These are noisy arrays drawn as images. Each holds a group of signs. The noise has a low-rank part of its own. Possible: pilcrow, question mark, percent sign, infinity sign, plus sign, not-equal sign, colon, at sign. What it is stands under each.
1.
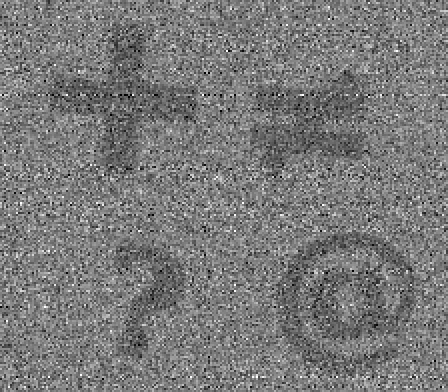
top left: plus sign; top right: not-equal sign; bottom left: question mark; bottom right: at sign
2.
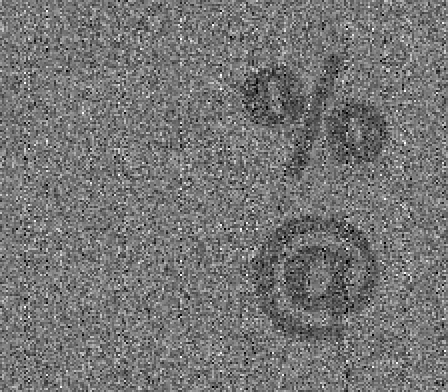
top right: percent sign; bottom right: at sign
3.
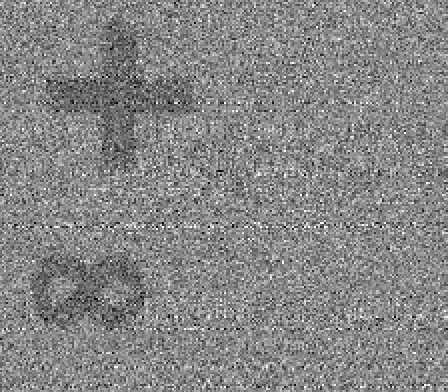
top left: plus sign; bottom left: infinity sign
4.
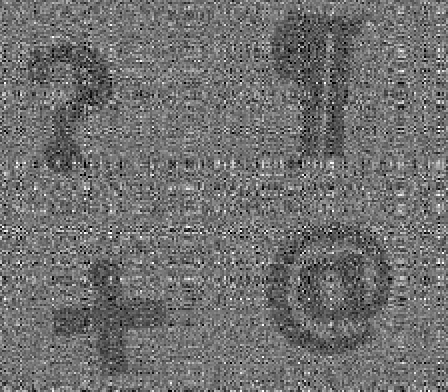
top left: question mark; top right: pilcrow; bottom left: plus sign; bottom right: at sign
